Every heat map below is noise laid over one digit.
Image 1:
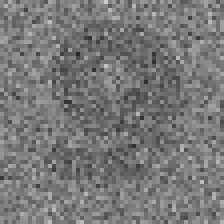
9
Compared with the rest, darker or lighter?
darker
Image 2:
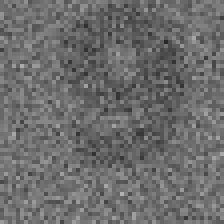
9
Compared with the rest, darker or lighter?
darker
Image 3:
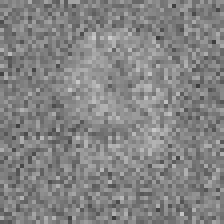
9
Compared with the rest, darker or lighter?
lighter
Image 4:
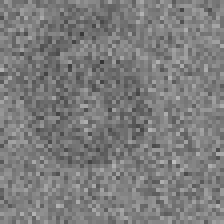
6
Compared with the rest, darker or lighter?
darker
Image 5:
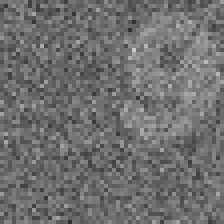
9
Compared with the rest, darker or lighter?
lighter
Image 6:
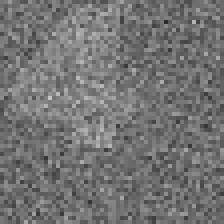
4
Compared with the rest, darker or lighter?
lighter
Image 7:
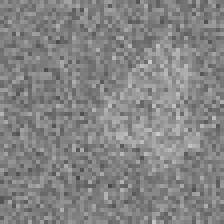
4
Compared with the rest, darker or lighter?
lighter
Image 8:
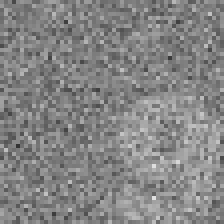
9
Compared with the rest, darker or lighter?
lighter
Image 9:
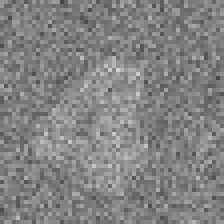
4
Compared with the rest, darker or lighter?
lighter
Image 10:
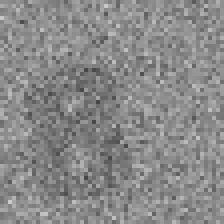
8
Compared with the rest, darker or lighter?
darker
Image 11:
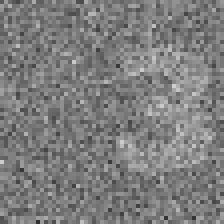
3
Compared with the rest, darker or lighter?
lighter
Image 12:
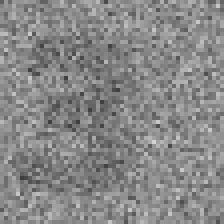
3
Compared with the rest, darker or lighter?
darker
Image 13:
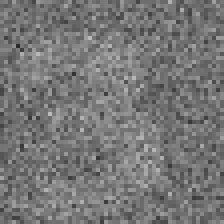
3
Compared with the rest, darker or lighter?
lighter
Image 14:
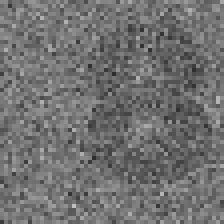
8
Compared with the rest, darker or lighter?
darker
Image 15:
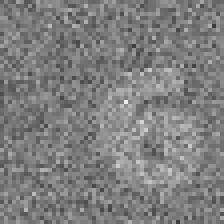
6
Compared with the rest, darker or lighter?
lighter
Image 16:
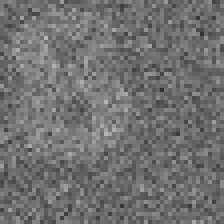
8
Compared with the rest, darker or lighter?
lighter
